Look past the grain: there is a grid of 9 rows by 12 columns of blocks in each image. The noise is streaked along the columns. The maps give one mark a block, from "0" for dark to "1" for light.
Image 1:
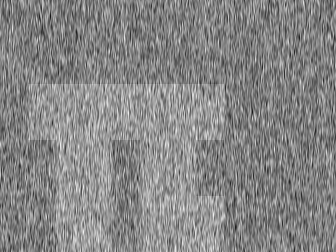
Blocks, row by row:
0 0 0 0 0 0 0 0 0 0 0 0
0 0 0 0 0 0 0 0 0 0 0 0
0 0 0 0 0 0 0 0 0 0 0 0
0 1 1 1 1 1 1 1 0 0 0 0
0 1 1 1 1 1 1 1 0 0 0 0
0 0 1 1 0 1 1 0 0 0 0 0
0 0 1 1 0 1 1 0 0 0 0 0
0 0 1 1 0 1 1 1 0 0 0 0
0 0 1 1 0 1 1 1 0 0 0 0
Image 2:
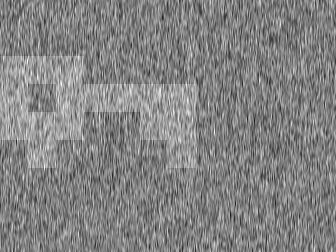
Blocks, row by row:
0 0 0 0 0 0 0 0 0 0 0 0
0 0 0 0 0 0 0 0 0 0 0 0
1 1 1 0 0 0 0 0 0 0 0 0
1 0 1 1 1 1 1 0 0 0 0 0
1 1 1 0 0 1 1 0 0 0 0 0
0 1 0 0 0 0 1 0 0 0 0 0
0 0 0 0 0 0 0 0 0 0 0 0
0 0 0 0 0 0 0 0 0 0 0 0
0 0 0 0 0 0 0 0 0 0 0 0
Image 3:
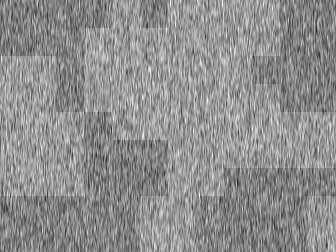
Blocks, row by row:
0 0 0 0 1 0 1 1 1 1 0 0
0 0 0 1 1 1 1 1 1 1 0 0
1 1 0 1 1 1 1 1 1 0 0 0
1 1 0 1 1 1 1 1 1 1 0 0
1 1 1 0 1 1 1 1 1 1 1 1
1 1 1 0 0 0 1 1 1 1 1 1
1 1 1 0 0 0 1 1 0 0 0 0
0 0 0 0 0 1 1 0 0 0 0 1
0 0 0 0 0 1 1 0 0 0 0 1
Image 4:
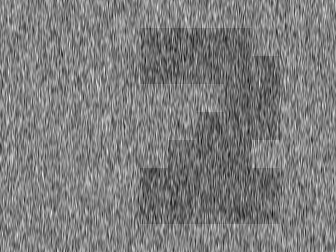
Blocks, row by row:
1 1 1 1 1 1 1 1 1 1 1 1
1 1 1 1 1 0 0 0 0 1 1 1
1 1 1 1 1 0 0 0 0 0 1 1
1 1 1 1 1 1 1 1 0 0 1 1
1 1 1 1 1 1 1 0 0 0 1 1
1 1 1 1 1 1 0 0 0 1 1 1
1 1 1 1 1 0 0 0 0 0 1 1
1 1 1 1 1 0 0 0 0 0 1 1
1 1 1 1 1 1 1 1 1 1 1 1
